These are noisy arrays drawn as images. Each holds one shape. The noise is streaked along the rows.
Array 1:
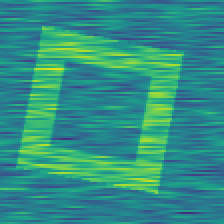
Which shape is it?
square frame
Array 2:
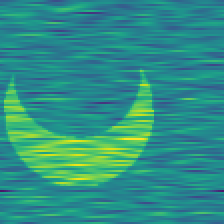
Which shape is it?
crescent
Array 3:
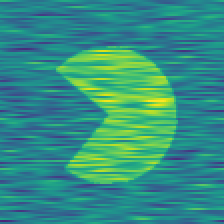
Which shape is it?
disc with a wedge cut out
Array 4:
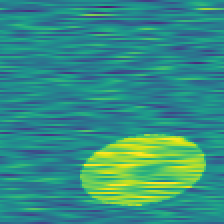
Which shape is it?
ellipse
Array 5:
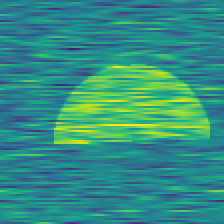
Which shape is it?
half disc
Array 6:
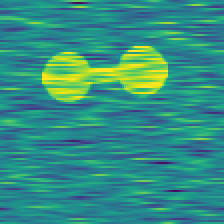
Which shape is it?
dumbbell
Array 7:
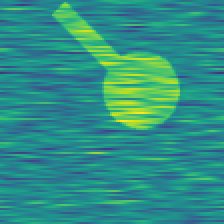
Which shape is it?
lollipop
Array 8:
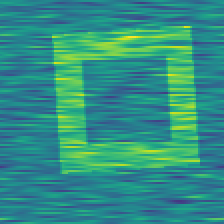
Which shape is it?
square frame
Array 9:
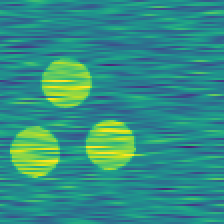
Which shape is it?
three dots
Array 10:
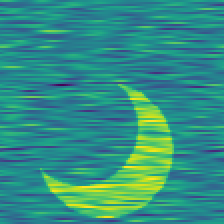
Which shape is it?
crescent
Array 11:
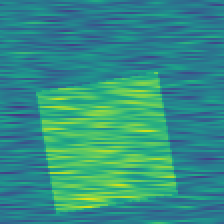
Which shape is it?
square
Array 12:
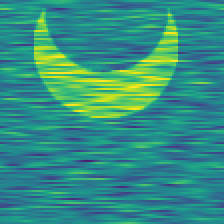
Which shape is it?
crescent
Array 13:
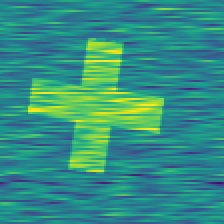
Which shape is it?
cross
